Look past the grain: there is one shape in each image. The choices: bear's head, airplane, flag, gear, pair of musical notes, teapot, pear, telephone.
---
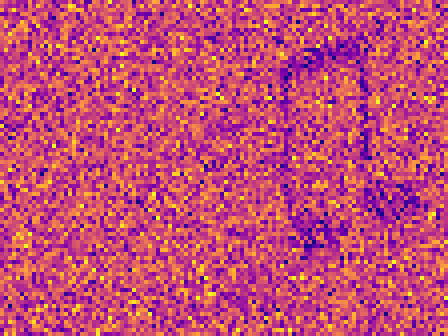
pair of musical notes
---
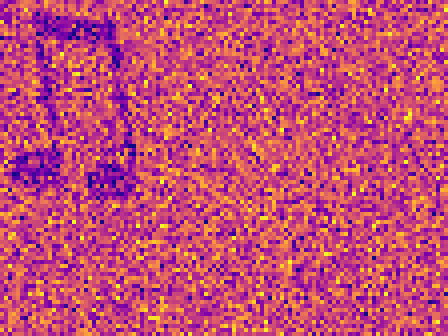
pair of musical notes
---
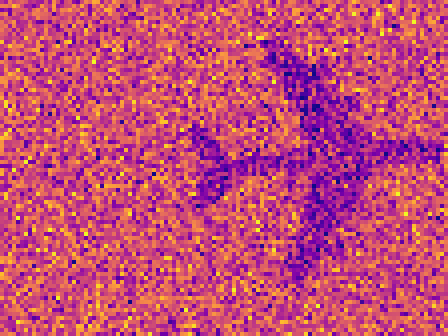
airplane
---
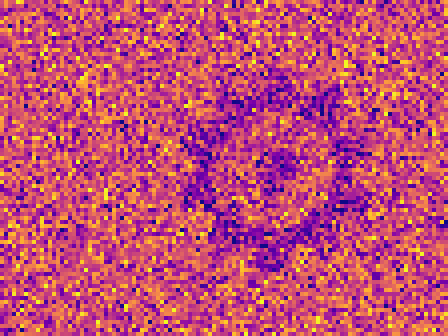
gear
